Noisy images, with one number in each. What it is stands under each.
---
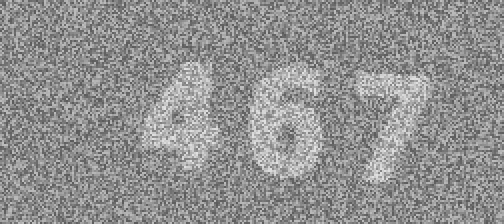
467
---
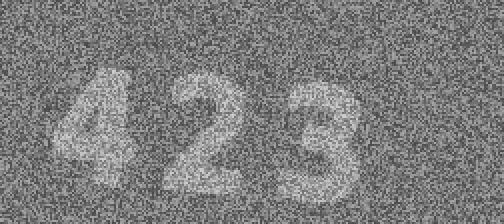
423
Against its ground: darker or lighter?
lighter
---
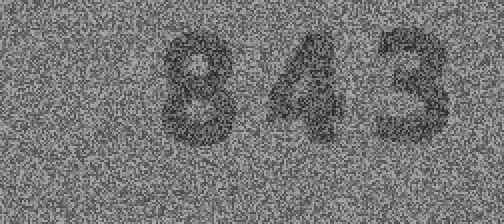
843
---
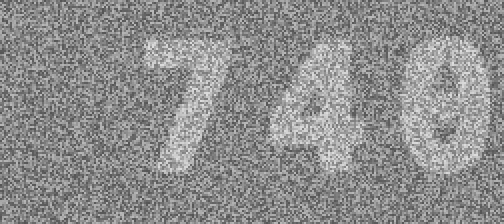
740
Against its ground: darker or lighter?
lighter
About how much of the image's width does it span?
two thirds
